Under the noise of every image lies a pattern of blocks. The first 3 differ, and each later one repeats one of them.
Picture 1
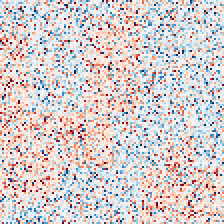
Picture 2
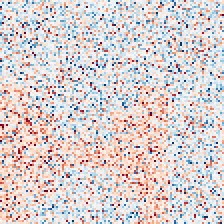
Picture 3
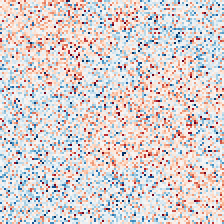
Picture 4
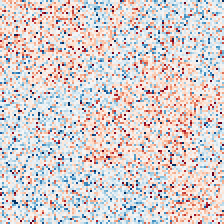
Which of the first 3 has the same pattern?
3
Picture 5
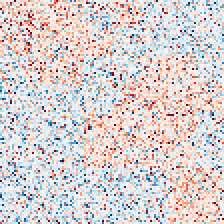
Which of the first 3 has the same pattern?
3
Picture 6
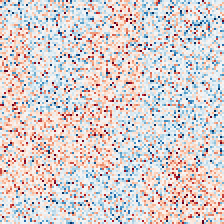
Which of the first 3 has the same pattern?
1
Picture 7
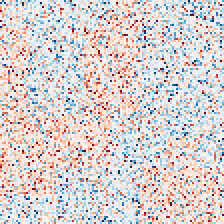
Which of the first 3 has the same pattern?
1
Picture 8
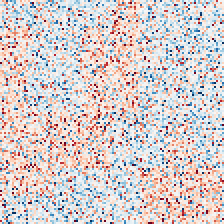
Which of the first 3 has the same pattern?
1
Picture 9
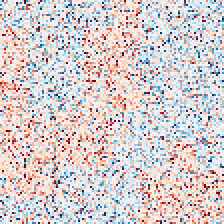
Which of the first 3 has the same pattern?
1
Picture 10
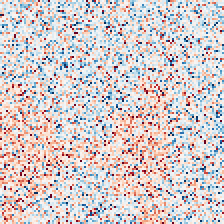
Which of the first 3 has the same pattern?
2
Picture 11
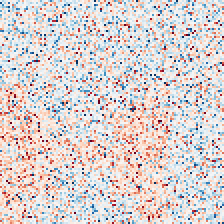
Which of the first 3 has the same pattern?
2
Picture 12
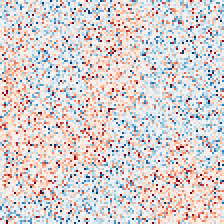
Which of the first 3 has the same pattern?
1
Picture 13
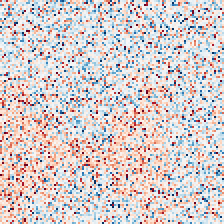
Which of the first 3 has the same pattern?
2
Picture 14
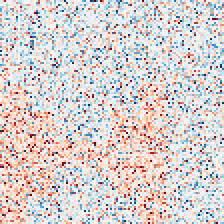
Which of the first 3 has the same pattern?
2
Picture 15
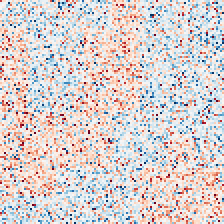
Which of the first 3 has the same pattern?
1
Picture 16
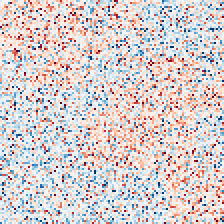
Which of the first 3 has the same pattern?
3
